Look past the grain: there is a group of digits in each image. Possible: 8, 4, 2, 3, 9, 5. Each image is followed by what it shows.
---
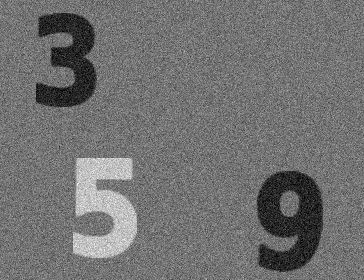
top left: dark 3; bottom left: light 5; bottom right: dark 9
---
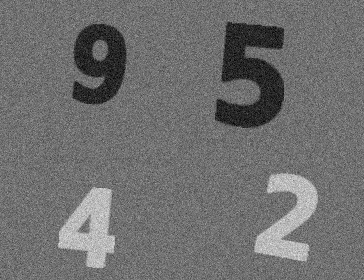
top left: dark 9; top right: dark 5; bottom left: light 4; bottom right: light 2
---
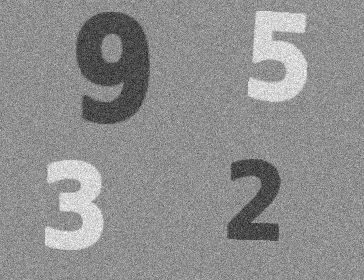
top left: dark 9; top right: light 5; bottom left: light 3; bottom right: dark 2
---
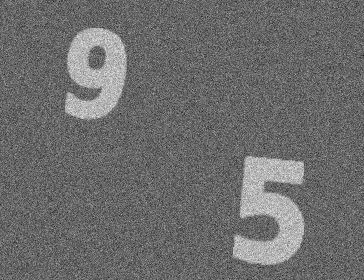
top left: light 9; bottom right: light 5
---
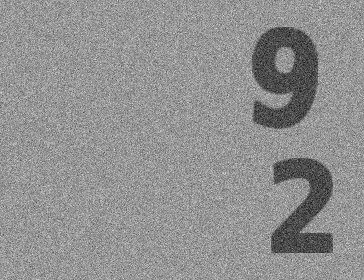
top right: dark 9; bottom right: dark 2
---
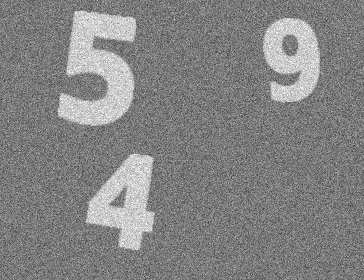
top left: light 5; top right: light 9; bottom left: light 4
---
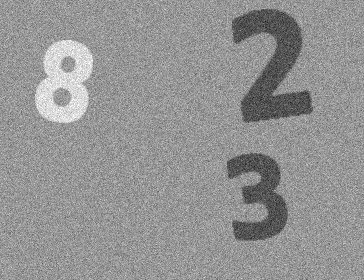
top left: light 8; top right: dark 2; bottom right: dark 3
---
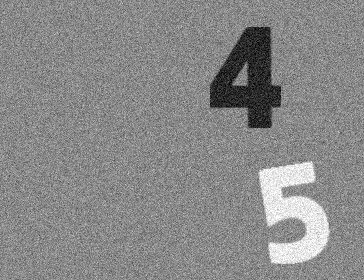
top right: dark 4; bottom right: light 5
